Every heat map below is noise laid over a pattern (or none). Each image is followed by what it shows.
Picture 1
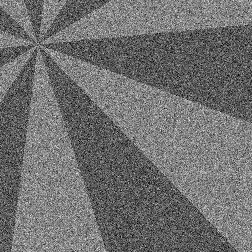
spokes from one point
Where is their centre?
top left
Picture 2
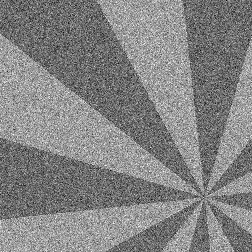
spokes from one point
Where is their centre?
bottom right
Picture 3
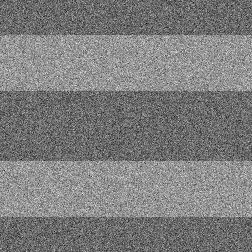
horizontal stripes
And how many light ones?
2
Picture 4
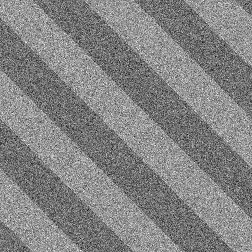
diagonal stripes
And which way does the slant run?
top left to bottom right
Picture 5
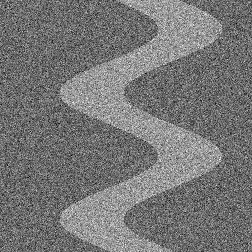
a wavy band
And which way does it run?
top to bottom
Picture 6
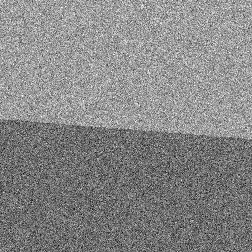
a sharp edge
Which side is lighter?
top
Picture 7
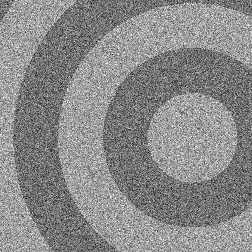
rings round one point
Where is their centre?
middle right
